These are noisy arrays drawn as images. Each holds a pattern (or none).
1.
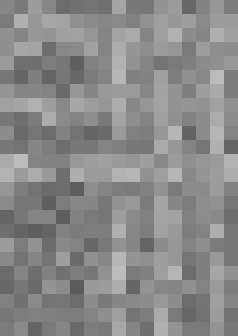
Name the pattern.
bands of rows crossing bands of columns
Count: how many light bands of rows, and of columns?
3 and 3
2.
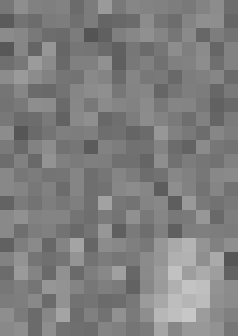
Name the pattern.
one block
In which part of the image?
bottom right
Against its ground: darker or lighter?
lighter
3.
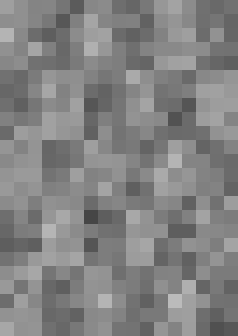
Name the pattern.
a checkerboard
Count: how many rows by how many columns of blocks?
5 by 6
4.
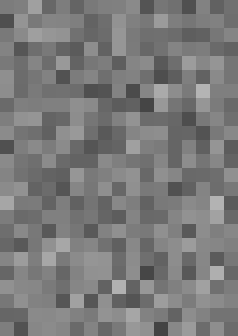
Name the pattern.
only noise
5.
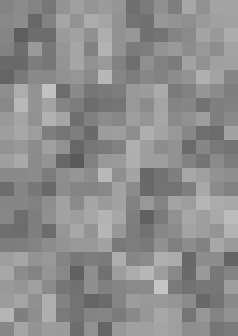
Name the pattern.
a checkerboard
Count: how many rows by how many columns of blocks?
4 by 4
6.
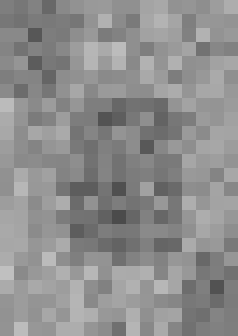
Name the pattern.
blocks along the diagonal
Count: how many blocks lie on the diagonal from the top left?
3
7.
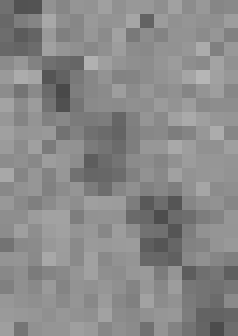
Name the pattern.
blocks along the diagonal
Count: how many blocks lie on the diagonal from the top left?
5
